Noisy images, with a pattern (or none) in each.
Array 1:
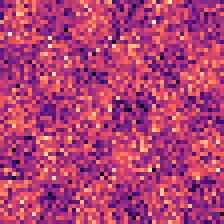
a checkerboard
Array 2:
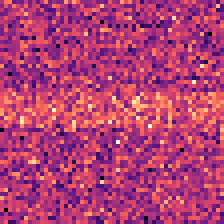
one band of rows
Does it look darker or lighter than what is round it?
lighter
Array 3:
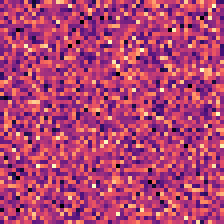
only noise
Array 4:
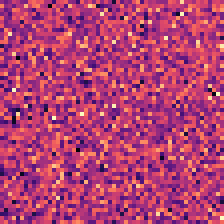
only noise
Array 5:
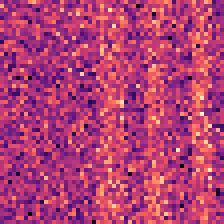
bands of columns
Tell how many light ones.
3
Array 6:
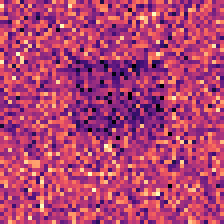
one block
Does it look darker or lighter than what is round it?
darker
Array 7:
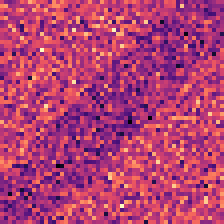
a diagonal band
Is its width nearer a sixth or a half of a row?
a half
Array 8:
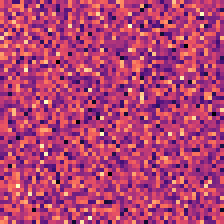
only noise
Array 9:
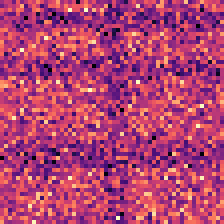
bands of rows crossing bands of columns
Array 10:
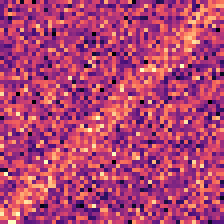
a diagonal band
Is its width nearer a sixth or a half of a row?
a sixth
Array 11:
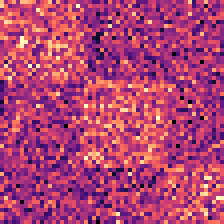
blocks along the diagonal
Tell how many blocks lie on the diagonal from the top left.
3
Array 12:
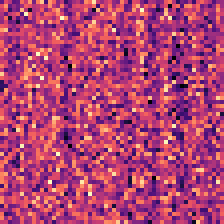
bands of columns
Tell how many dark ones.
6
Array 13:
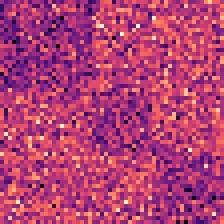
blocks along the diagonal
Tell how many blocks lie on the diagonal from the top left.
3
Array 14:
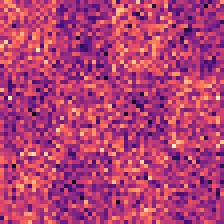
a checkerboard
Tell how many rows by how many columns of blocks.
3 by 4
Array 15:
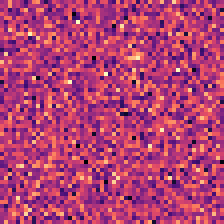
only noise
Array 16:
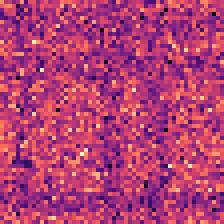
bands of rows crossing bands of columns
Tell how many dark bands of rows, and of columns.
3 and 3
